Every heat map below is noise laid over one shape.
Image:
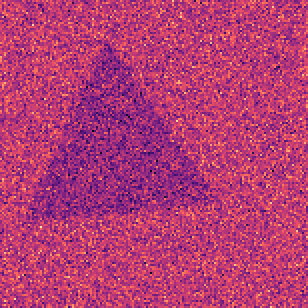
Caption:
dark triangle
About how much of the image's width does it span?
two thirds
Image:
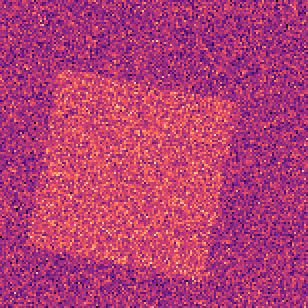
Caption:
light square
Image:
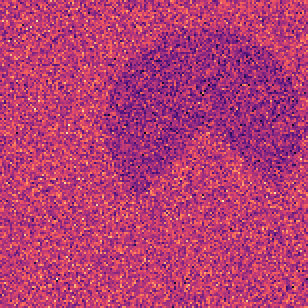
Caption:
dark disc with a wedge cut out
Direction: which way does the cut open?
down
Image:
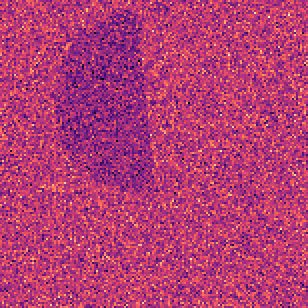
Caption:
dark half disc
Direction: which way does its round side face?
left
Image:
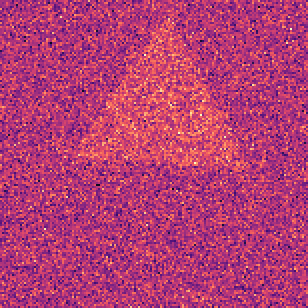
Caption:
light triangle
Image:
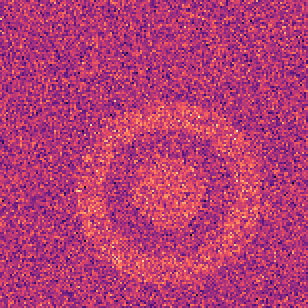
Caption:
light bullseye
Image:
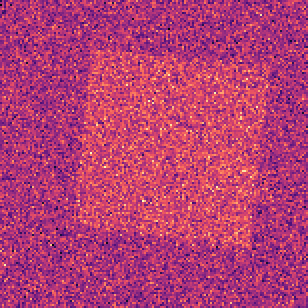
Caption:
light square
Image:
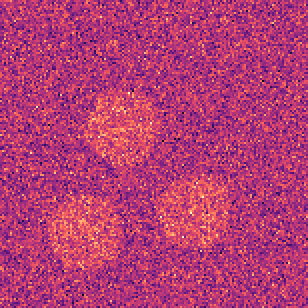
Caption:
light three dots
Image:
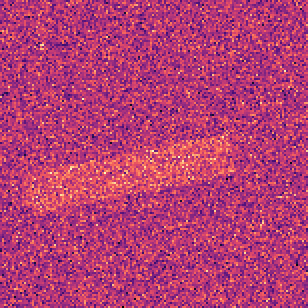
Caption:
light bar
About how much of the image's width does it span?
two thirds
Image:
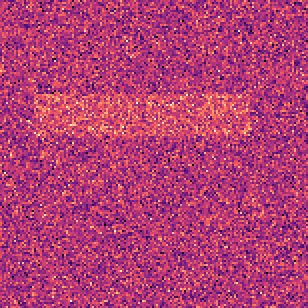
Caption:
light bar
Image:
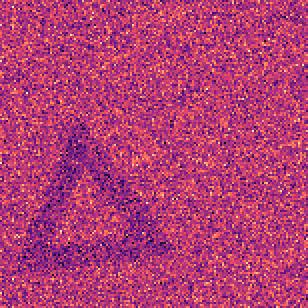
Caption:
dark triangle frame
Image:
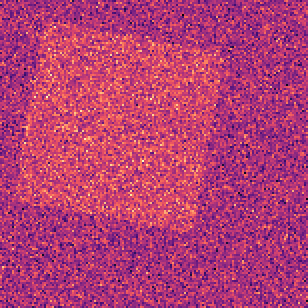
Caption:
light square
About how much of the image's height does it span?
two thirds
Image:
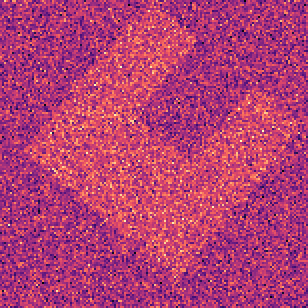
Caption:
light square with a notch
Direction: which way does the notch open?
up and right
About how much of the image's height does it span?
nearly all
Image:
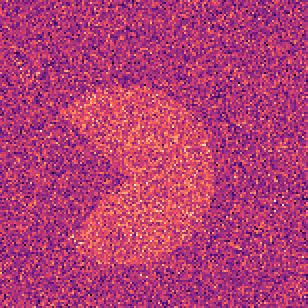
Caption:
light disc with a wedge cut out
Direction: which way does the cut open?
left
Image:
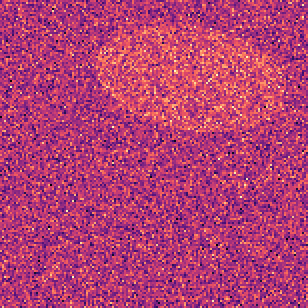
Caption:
light ellipse
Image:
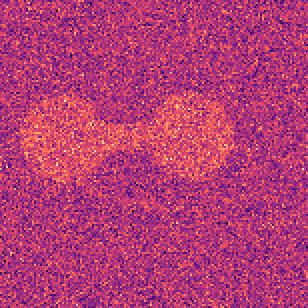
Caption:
light dumbbell
